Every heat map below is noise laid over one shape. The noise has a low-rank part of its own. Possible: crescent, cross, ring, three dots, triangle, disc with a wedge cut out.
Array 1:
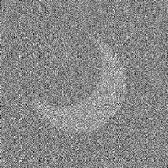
crescent
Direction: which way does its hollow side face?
up and left
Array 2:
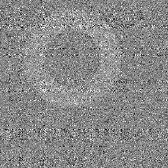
ring
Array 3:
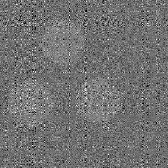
three dots
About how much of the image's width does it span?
two thirds
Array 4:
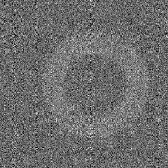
ring
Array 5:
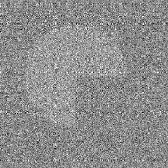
disc with a wedge cut out
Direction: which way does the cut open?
down and right
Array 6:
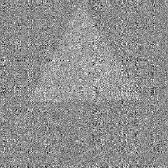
triangle
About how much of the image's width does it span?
two thirds
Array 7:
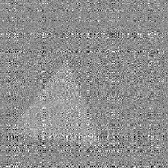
triangle
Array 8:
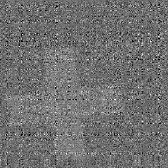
cross
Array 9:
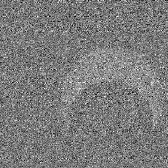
crescent
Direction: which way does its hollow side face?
down
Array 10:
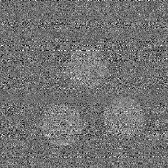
three dots
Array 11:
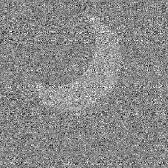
crescent
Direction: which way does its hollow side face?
up and left
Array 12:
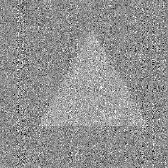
triangle
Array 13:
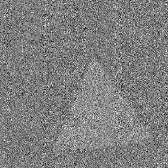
triangle
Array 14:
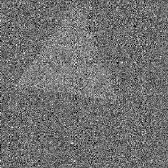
triangle
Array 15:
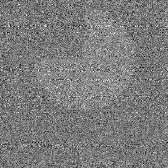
disc with a wedge cut out
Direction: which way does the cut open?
up and left
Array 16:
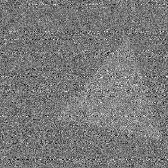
triangle
